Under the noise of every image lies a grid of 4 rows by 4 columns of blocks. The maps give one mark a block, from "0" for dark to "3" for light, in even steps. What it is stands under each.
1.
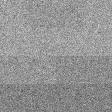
3223
3333
2211
0000
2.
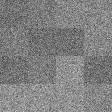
0122
1002
0130
3332
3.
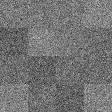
2223
0321
1011
3103
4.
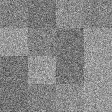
1021
3103
0303
0123
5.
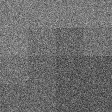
3333
3212
2100
1100
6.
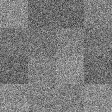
3002
1121
0230
3223
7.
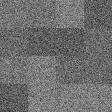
2230
1001
2311
0333
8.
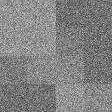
3300
3310
1220
0032
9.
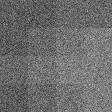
0011
0123
1233
0123
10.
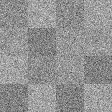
1313
2022
3120
0303
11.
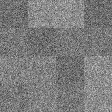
0330
1011
2203
1213
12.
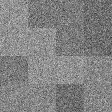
3110
3310
1332
2202
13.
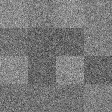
3232
1002
3030
1112
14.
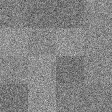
1002
3232
2302
0311
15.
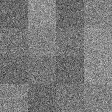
0302
1213
0103
2012
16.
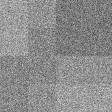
3200
3100
1122
1233
